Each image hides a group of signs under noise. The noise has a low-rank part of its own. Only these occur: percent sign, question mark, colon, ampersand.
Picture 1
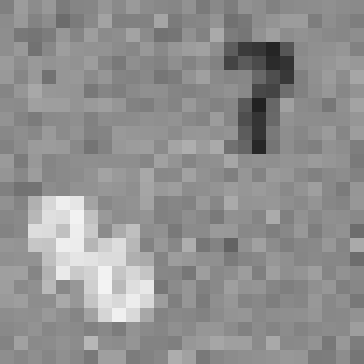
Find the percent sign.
bottom left
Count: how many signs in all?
2
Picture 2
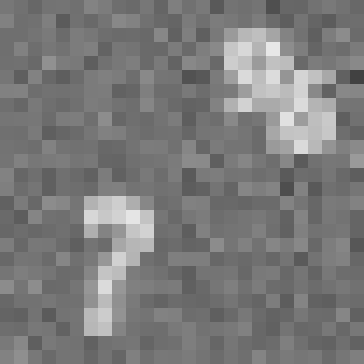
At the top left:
nothing
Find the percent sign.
top right
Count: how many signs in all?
2
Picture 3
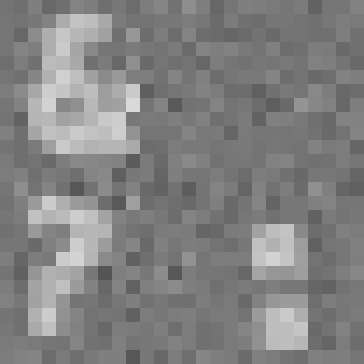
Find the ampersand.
top left
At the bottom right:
colon
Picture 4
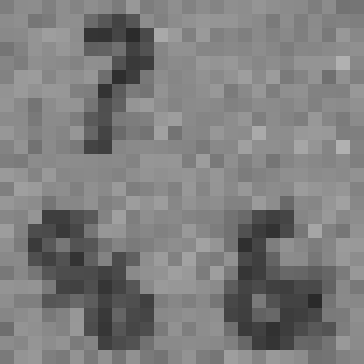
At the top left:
question mark
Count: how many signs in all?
3
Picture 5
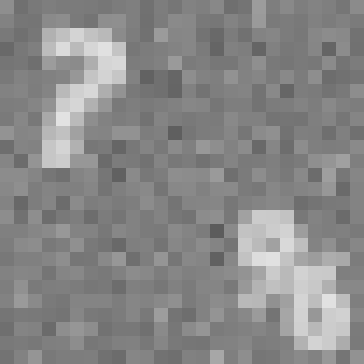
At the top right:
nothing
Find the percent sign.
bottom right
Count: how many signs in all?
2
